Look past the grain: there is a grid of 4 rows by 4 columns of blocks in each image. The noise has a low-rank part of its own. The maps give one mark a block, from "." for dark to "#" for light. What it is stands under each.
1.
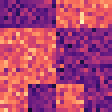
. . # #
# # . .
# # . .
# . # .
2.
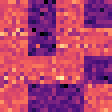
# . # .
# . # #
# # # .
# . . #
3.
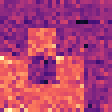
. . . .
. # . .
# . # .
# # # .
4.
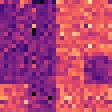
. . # #
. . # #
. . # .
# . # #
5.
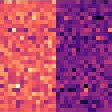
# # . .
# # . .
# # . .
# # . .
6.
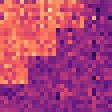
# # # .
# # . .
# . . .
. . . .
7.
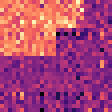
# # # .
# # . .
. . . .
. . . .
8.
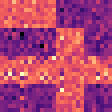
# # . .
. . # .
# # # #
. . # .
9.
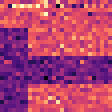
# # # #
. # # #
. . . .
. # # #
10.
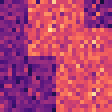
. # # .
. # # #
. . # #
. . # #
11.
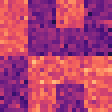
# . # .
# . . .
. # # #
. # . #
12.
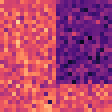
# # . .
# # . .
# # . .
# # # #
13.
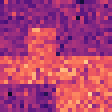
. . . .
. # . .
# # # #
. . # #
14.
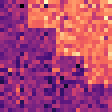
. # # #
. . # #
. . . #
. . . .
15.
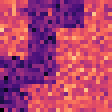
# . . #
# . # #
. . # #
. # # #
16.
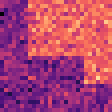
. # # #
. # # #
. . . #
. . . .
